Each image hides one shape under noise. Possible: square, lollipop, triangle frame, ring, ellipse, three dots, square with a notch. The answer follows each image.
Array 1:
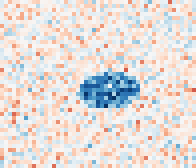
ellipse
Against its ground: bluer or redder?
bluer
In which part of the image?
centre
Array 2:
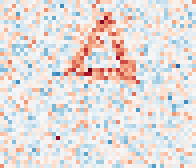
triangle frame
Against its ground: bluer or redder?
redder
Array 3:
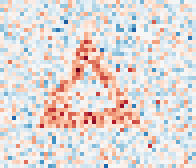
triangle frame
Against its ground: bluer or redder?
redder
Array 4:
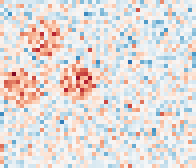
three dots
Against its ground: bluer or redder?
redder
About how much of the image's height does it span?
half
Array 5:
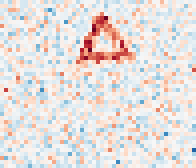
triangle frame
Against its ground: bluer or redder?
redder
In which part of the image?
top middle
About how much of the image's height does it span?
a third
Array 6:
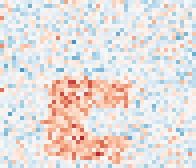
square with a notch
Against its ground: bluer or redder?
redder
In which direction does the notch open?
right
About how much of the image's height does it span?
half
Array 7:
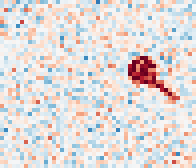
lollipop
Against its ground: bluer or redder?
redder
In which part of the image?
middle right
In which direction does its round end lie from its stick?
up and left
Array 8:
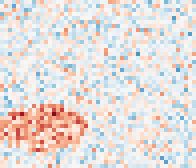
ellipse
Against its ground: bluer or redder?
redder
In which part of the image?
bottom left
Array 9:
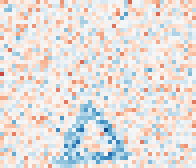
triangle frame
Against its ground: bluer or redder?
bluer
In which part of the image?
bottom middle
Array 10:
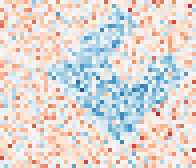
square with a notch
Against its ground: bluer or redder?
bluer
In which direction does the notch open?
up and right
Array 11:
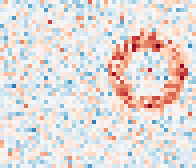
ring
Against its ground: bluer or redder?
redder
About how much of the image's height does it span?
half
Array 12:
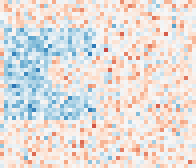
square with a notch
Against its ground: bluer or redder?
bluer
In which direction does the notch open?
right
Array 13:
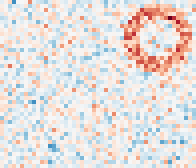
ring
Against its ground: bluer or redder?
redder
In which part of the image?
top right
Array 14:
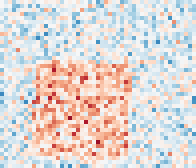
square
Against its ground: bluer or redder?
redder
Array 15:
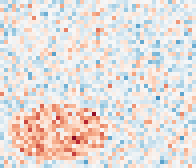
ellipse
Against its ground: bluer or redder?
redder
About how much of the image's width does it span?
half
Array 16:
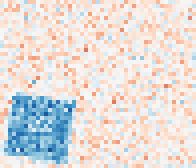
square
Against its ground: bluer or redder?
bluer
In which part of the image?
bottom left
